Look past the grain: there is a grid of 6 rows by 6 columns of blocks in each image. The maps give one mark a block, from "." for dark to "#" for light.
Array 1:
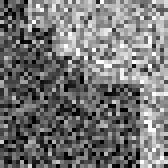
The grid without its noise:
. # # # # #
. . # # # #
. . . # # #
. . . . . #
. . . . . #
. . . . . #
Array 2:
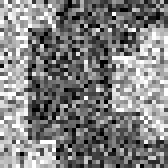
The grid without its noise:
# # . . . .
# . . . . #
# . . . # #
# . . . # #
# . . . . #
# # . . . .
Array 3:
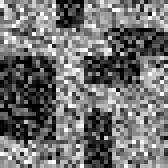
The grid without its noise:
# # . # # #
# # # # . .
. . # . . #
. . # # # #
. . # . # #
# # # . # #
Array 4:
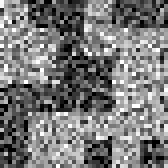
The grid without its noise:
# . . # . .
# # . # # #
# # . . # #
. . . . # #
. # # # # #
. # # . # .
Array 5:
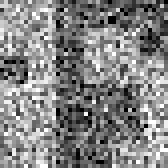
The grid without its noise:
# # . . . .
# # . # # .
. # . # # #
# # . . . #
# # . . . #
# # . . # #
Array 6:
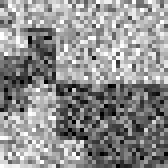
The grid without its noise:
# # # # # #
# . # # # #
. . # # # #
. # . . . .
# # . . . .
# # # . . .
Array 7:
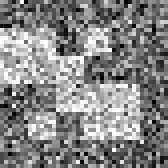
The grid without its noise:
. . . . . .
# # . # . .
# # # . . .
. . # # # .
. # . # # .
. . . . . .
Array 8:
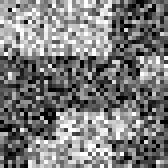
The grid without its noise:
# # # # . .
# # # # . .
. . . . . #
. . . . . .
. . # # # .
. # # # . .
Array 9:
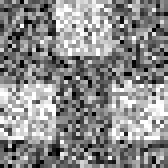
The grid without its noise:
. . # # . .
. . # # . .
. . . . . .
# # . . # #
# # . . # #
. . . . . .
